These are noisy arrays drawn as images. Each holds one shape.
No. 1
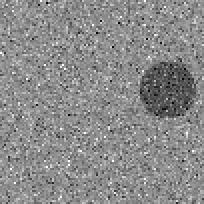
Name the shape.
disc
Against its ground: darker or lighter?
darker
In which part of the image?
middle right
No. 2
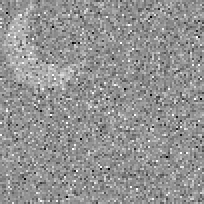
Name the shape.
crescent
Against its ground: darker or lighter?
lighter
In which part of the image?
top left
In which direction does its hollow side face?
up and right
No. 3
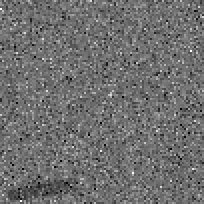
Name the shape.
bar
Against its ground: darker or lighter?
darker
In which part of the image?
bottom left
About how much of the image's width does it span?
a third
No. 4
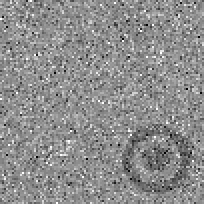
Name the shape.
bullseye
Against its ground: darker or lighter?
darker
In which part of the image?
bottom right
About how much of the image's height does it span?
a third
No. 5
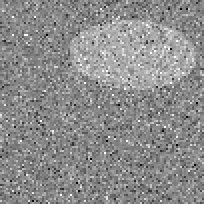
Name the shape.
ellipse
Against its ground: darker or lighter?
lighter
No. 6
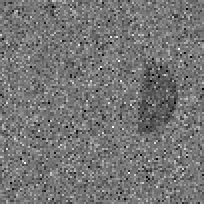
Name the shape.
half disc
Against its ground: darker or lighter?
darker
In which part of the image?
middle right
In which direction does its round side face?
right
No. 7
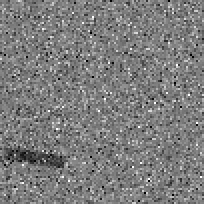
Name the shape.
bar
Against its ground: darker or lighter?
darker
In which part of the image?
bottom left
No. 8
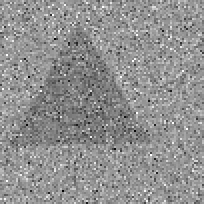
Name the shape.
triangle
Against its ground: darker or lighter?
darker
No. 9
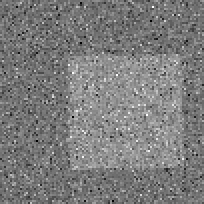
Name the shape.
square
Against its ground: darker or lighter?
lighter
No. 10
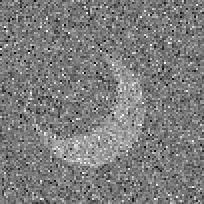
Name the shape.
crescent
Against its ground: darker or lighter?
lighter
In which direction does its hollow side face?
up and left
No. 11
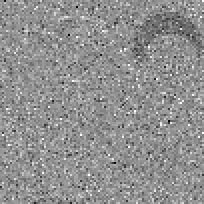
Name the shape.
crescent
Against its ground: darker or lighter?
darker
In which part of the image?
top right
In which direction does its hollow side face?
down
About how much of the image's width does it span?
a third
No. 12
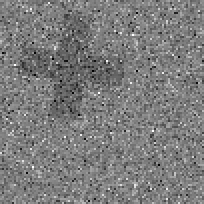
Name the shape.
cross
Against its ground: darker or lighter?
darker
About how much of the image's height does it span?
half
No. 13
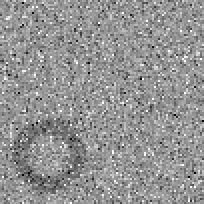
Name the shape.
ring
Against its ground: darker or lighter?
darker
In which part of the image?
bottom left
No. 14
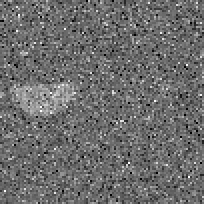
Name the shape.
half disc
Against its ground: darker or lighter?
lighter
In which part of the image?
middle left
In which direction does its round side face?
down
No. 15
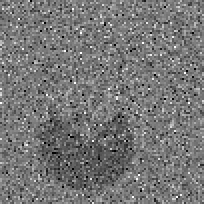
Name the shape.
disc with a wedge cut out
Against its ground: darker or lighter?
darker
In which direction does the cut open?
up
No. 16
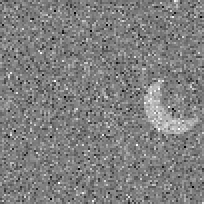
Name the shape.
crescent
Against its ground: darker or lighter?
lighter
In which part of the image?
middle right
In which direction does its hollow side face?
up and right
